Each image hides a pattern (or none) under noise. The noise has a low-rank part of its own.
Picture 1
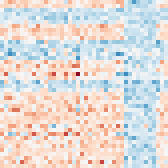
bands of rows crossing bands of columns
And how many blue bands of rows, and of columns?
3 and 1
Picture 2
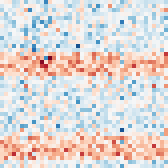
bands of rows
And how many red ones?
2
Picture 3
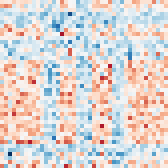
bands of rows crossing bands of columns
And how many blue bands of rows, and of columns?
3 and 3
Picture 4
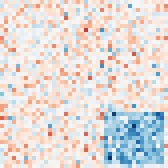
one block
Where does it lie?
bottom right
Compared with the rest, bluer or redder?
bluer
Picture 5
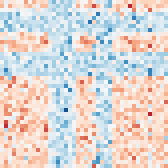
bands of rows crossing bands of columns
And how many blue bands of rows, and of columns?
2 and 2
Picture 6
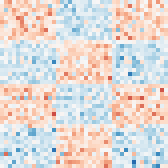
a checkerboard
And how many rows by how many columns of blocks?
4 by 3
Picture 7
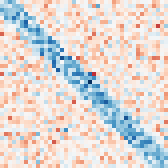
a diagonal band
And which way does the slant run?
top left to bottom right
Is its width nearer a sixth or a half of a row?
a sixth
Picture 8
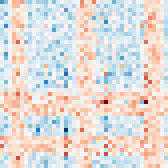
bands of rows crossing bands of columns
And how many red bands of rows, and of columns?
2 and 3
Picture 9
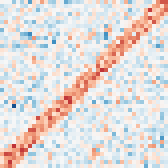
a diagonal band
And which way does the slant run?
bottom left to top right
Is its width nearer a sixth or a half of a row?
a sixth
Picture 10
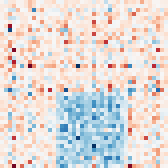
one block
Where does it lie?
bottom middle
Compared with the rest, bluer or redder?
bluer
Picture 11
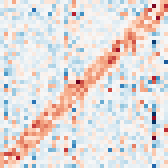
a diagonal band
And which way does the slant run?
bottom left to top right
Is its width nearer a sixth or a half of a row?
a sixth
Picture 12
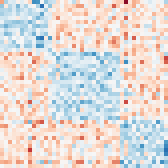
blocks along the diagonal
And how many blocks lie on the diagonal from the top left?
3
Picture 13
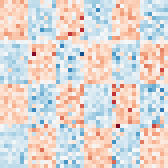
a checkerboard
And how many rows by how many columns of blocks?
4 by 6
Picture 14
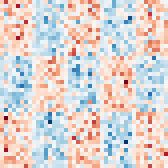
a checkerboard
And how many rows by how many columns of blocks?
3 by 5
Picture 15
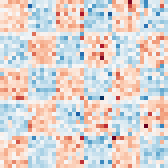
a checkerboard
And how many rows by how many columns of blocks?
5 by 6
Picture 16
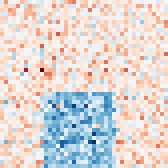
one block
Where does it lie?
bottom middle
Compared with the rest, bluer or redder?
bluer
